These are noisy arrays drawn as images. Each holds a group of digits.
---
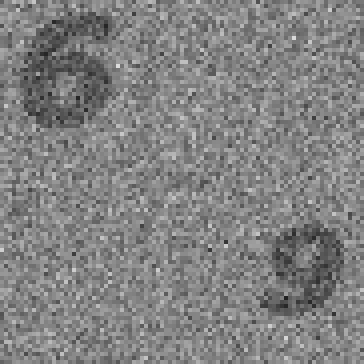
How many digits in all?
2
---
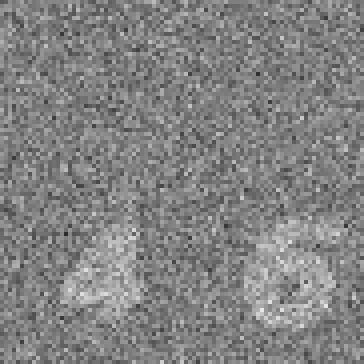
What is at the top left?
nothing
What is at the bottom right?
6
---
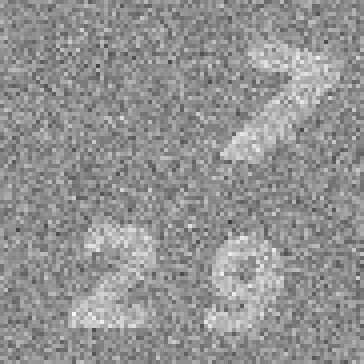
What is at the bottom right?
9
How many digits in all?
3
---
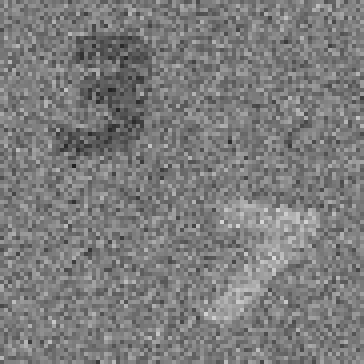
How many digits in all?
2
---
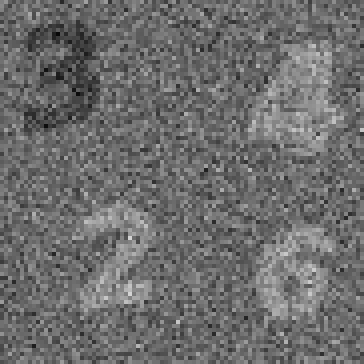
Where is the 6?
bottom right
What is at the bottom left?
2
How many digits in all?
4
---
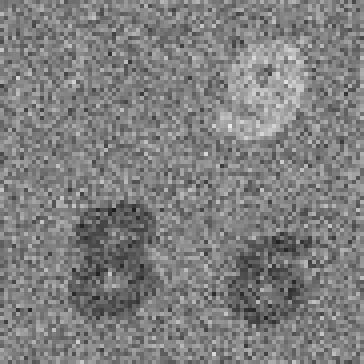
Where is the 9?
top right
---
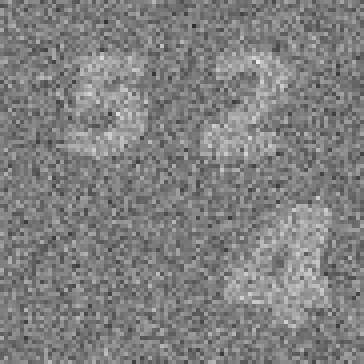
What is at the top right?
2
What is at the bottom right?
4
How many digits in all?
3
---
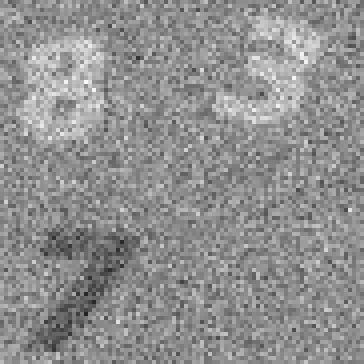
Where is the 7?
bottom left
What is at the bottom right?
nothing
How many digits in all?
3
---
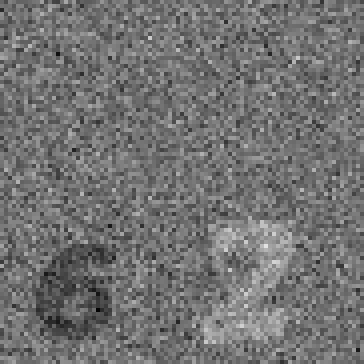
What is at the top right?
nothing
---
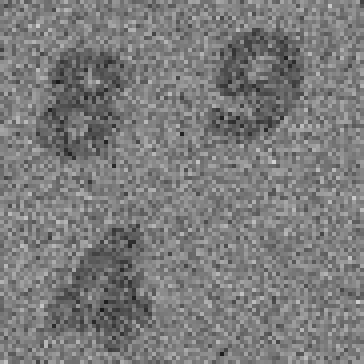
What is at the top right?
9
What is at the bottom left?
4
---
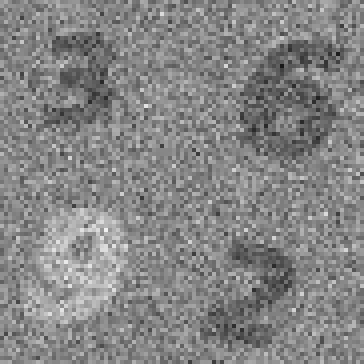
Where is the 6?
top right
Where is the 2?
bottom right
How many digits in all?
4
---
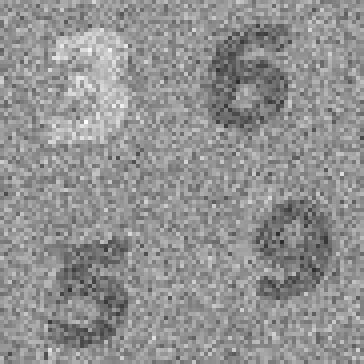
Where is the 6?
top right
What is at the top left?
3
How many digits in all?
4
